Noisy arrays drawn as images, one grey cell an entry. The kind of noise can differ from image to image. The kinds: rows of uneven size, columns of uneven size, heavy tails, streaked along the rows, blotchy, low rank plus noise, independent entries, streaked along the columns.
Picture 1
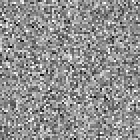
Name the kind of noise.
independent entries
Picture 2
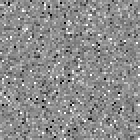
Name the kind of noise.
heavy tails
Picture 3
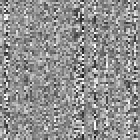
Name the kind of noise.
columns of uneven size
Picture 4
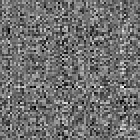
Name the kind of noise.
low rank plus noise
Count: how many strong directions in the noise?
three or four
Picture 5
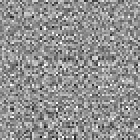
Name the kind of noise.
low rank plus noise
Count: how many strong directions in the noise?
three or four
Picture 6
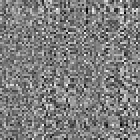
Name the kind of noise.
low rank plus noise
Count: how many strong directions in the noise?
three or four
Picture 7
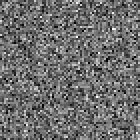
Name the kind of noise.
independent entries
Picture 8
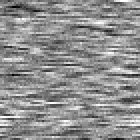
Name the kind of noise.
streaked along the rows
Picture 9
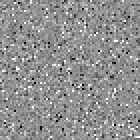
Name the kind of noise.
heavy tails
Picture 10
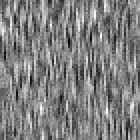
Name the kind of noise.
streaked along the columns
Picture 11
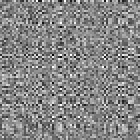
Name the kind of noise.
low rank plus noise
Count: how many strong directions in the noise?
one
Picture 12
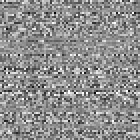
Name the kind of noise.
rows of uneven size
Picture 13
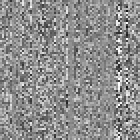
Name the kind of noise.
columns of uneven size
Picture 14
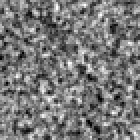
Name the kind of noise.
blotchy
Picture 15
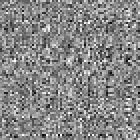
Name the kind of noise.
low rank plus noise
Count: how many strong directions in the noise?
three or four
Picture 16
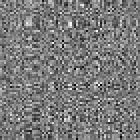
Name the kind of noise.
low rank plus noise
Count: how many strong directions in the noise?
two
